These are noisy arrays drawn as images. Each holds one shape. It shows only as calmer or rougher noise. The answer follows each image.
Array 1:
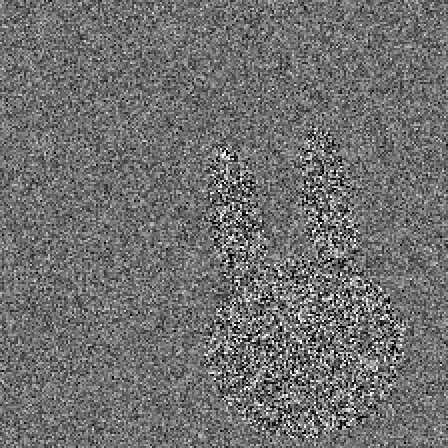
rabbit's head
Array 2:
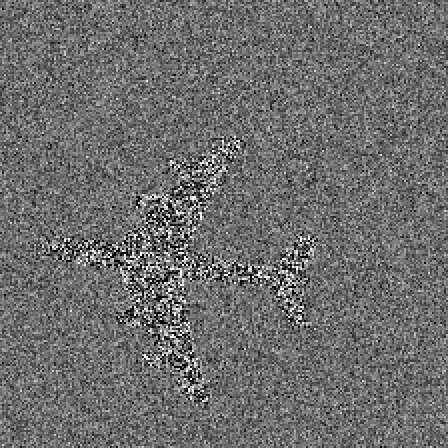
airplane
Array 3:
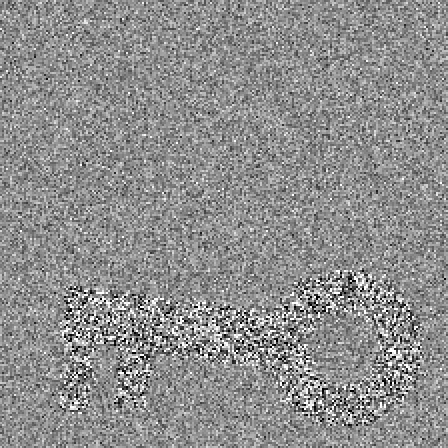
key
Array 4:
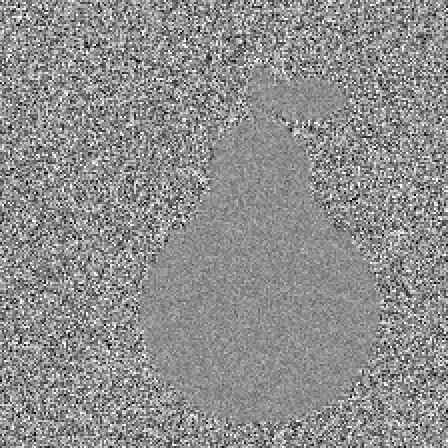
pear
